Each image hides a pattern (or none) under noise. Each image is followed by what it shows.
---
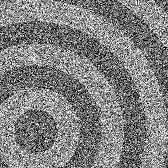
rings round one point
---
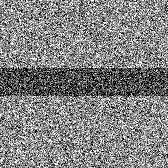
one horizontal stripe
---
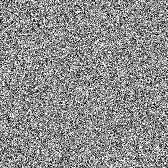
only noise
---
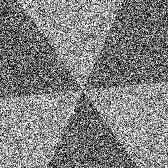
spokes from one point
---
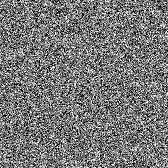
only noise
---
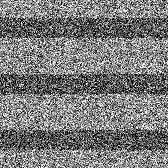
horizontal stripes
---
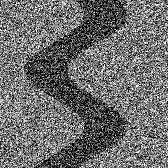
a wavy band
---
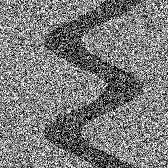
a wavy band
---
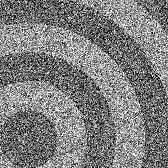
rings round one point
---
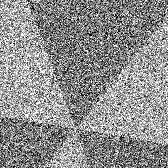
spokes from one point
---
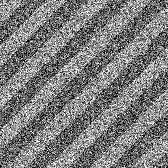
diagonal stripes
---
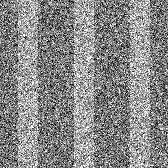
vertical stripes
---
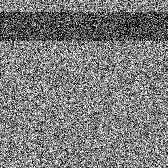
one horizontal stripe
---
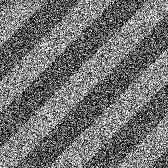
diagonal stripes
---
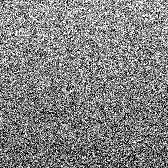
a smooth slope
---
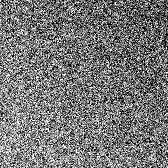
a smooth slope
